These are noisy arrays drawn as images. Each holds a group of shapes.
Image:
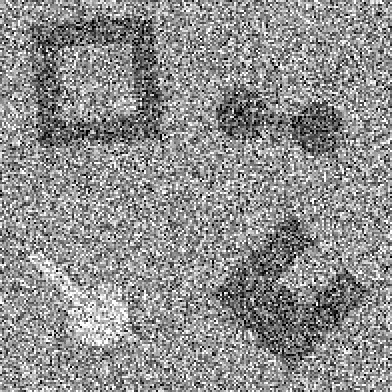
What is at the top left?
square frame
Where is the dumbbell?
top right
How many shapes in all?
4
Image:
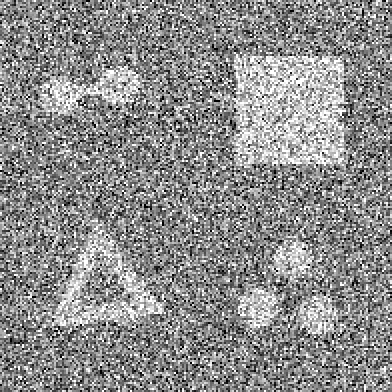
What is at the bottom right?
three dots
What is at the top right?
square
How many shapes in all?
4
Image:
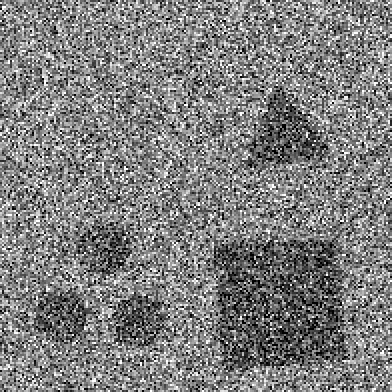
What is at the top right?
triangle
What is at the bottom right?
square
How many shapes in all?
3
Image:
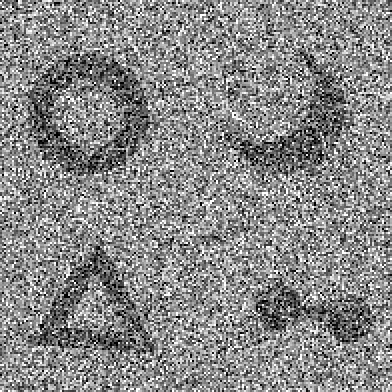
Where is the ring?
top left
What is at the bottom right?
dumbbell
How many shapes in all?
4
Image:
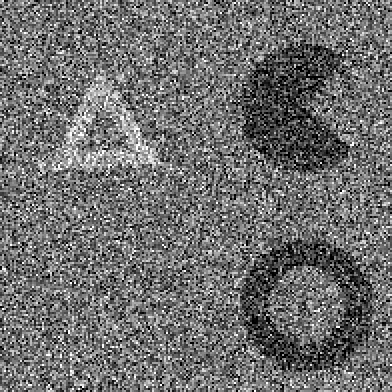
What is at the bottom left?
nothing
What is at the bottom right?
ring
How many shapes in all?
3
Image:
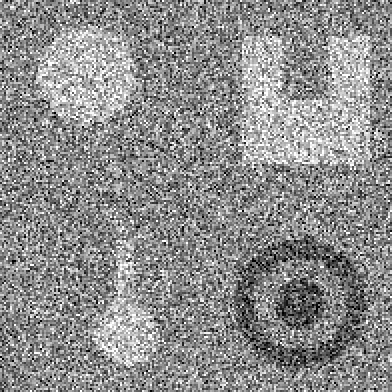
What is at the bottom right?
bullseye
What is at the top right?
square with a notch
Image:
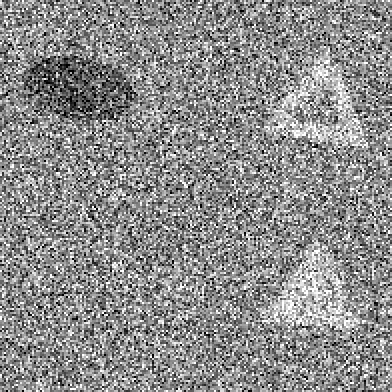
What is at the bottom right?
triangle
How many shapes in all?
3
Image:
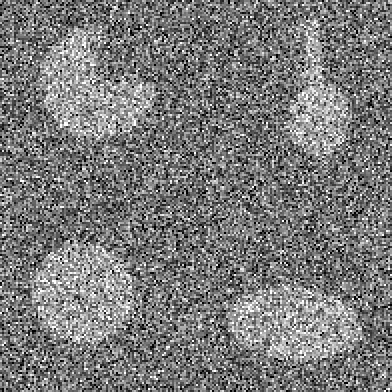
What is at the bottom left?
disc
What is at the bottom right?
ellipse
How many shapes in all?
4
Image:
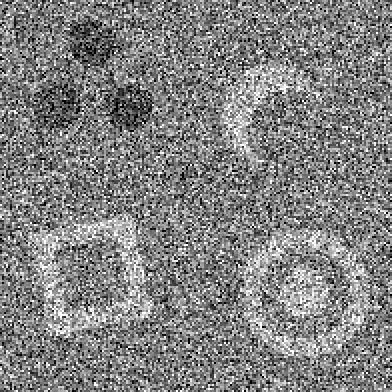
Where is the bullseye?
bottom right
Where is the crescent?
top right
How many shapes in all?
4
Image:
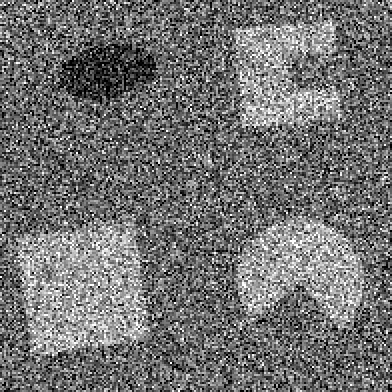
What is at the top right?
square with a notch
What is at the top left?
ellipse
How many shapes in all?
4
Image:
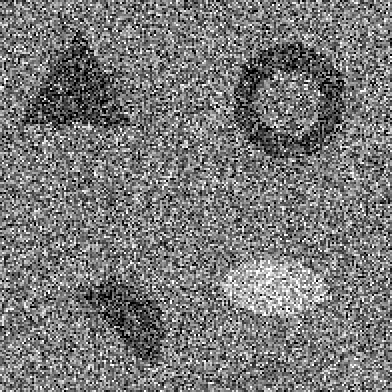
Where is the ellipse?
bottom right
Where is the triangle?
top left
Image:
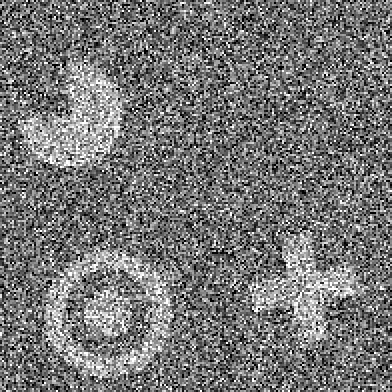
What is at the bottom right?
cross
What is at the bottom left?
bullseye
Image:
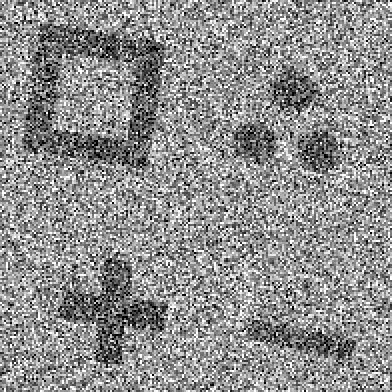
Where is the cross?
bottom left
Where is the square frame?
top left
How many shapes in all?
4
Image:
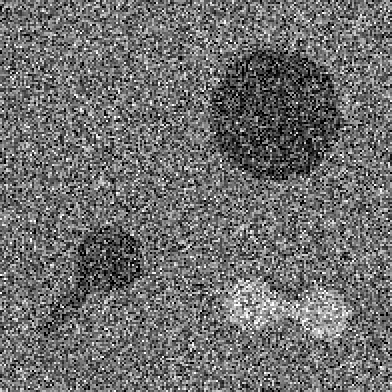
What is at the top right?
disc
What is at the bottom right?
dumbbell
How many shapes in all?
3
